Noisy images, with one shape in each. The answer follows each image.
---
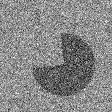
disc with a wedge cut out
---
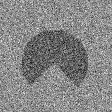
disc with a wedge cut out
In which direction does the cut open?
down
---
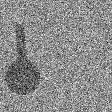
lollipop
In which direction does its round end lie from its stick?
down
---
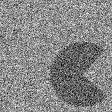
disc with a wedge cut out
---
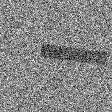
bar
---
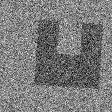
square with a notch
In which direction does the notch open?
up
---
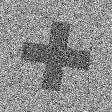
cross
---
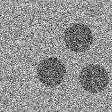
three dots
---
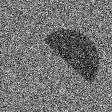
half disc
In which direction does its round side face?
up and right
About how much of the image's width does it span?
half
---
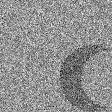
crescent
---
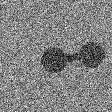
dumbbell
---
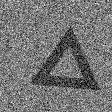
triangle frame
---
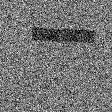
bar
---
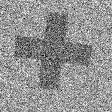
cross
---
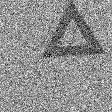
triangle frame
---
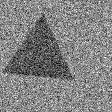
triangle
